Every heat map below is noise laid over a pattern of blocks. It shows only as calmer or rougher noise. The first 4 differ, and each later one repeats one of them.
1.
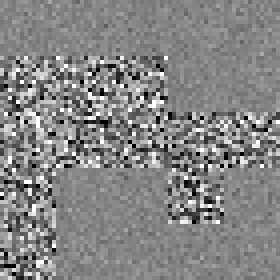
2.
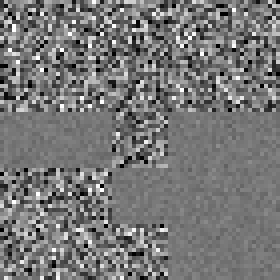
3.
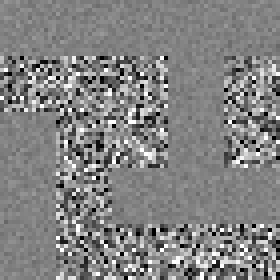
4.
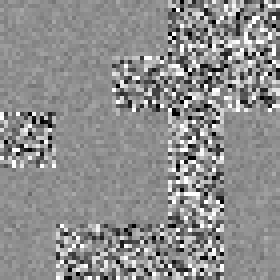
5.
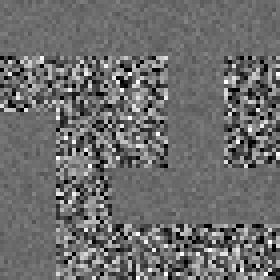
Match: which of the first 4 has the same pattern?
3
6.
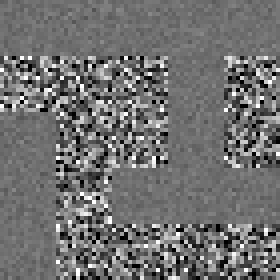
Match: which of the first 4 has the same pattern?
3
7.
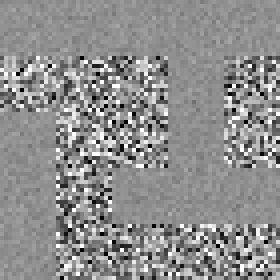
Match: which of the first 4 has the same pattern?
3
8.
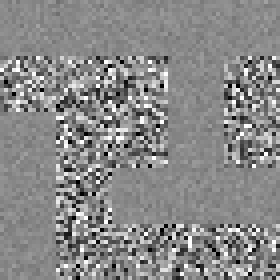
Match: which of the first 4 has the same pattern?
3
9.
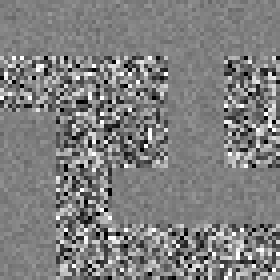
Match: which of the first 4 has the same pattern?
3
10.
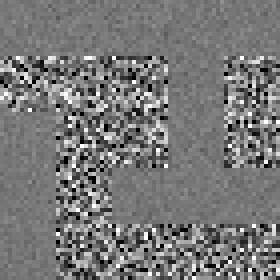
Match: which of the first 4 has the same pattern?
3
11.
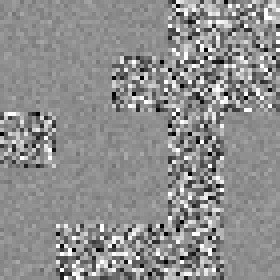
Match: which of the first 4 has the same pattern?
4
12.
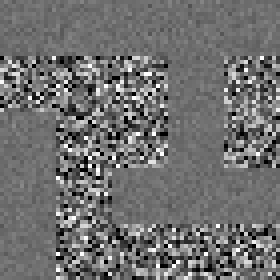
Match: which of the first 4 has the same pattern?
3
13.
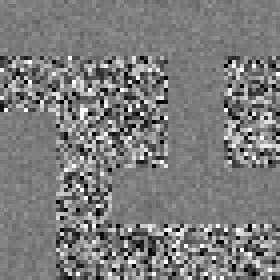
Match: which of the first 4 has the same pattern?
3
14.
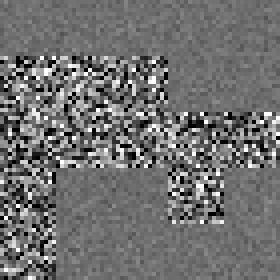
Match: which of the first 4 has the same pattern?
1
